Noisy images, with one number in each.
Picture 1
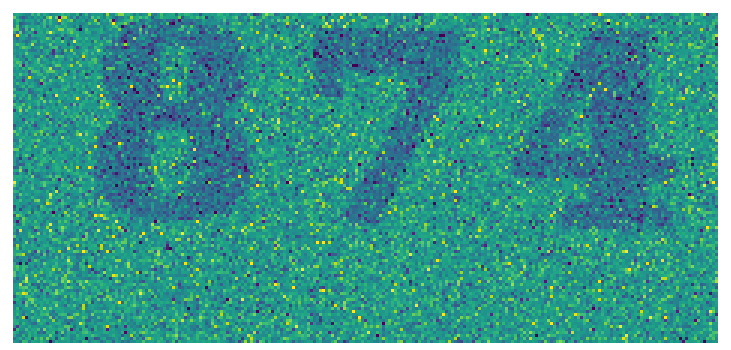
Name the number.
874
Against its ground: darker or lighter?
darker
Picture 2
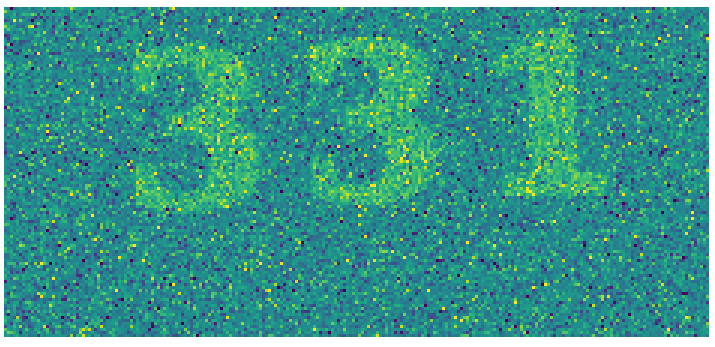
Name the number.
331
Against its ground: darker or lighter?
lighter
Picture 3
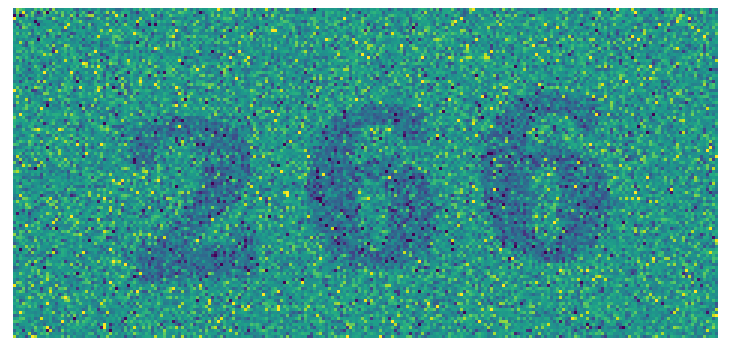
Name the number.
266
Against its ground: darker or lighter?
darker
